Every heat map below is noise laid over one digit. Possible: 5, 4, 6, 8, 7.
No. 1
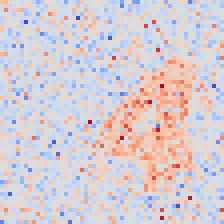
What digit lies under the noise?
4
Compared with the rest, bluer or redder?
redder
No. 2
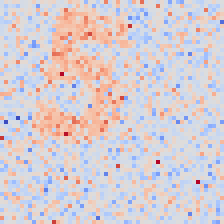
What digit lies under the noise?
5
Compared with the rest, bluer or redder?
redder
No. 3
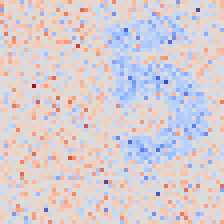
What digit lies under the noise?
5
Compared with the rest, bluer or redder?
bluer
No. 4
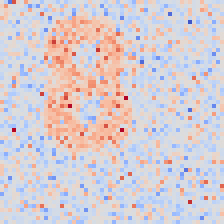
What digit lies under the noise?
8
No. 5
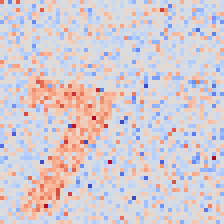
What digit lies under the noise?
7
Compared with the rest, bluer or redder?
redder
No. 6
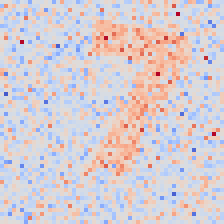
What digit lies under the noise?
7
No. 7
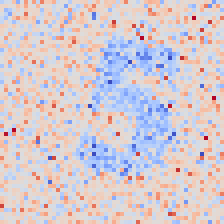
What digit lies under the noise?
5
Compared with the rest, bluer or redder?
bluer
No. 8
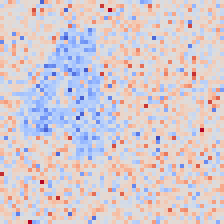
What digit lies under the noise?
4
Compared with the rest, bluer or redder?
bluer
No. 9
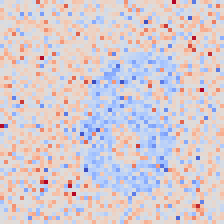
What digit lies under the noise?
6
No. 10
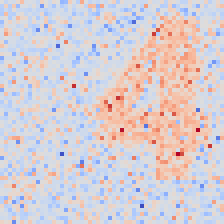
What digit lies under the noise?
4
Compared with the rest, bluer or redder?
redder
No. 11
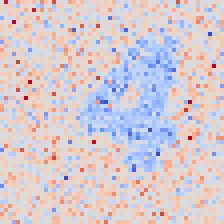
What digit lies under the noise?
4
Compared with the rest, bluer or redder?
bluer
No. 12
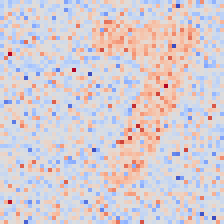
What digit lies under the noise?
7
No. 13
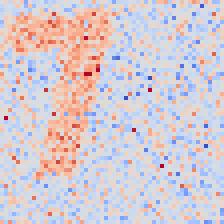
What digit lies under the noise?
7
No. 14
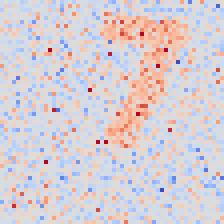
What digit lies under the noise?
7
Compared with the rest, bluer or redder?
redder
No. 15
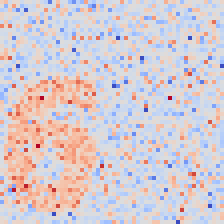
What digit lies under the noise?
6
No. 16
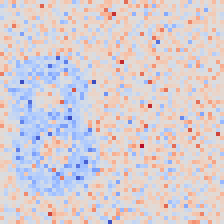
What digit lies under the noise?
8
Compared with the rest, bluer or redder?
bluer
